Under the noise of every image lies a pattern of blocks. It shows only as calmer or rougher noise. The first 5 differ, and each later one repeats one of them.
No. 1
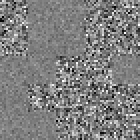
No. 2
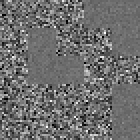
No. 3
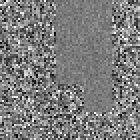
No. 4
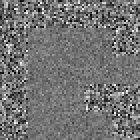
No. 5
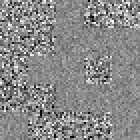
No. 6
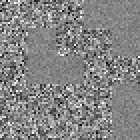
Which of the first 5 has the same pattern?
2
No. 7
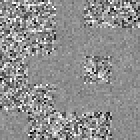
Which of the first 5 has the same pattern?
5
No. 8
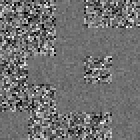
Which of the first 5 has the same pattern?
5
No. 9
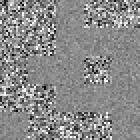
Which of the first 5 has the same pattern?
5
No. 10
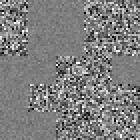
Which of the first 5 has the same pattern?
1
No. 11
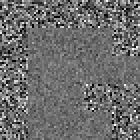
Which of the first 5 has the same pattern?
4
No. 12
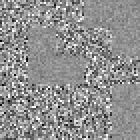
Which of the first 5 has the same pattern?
2
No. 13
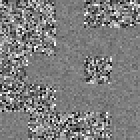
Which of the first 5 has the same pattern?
5
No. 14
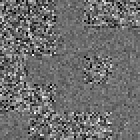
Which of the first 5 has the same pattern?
5
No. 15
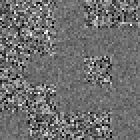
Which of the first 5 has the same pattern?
5
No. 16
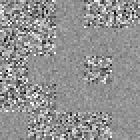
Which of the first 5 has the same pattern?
5
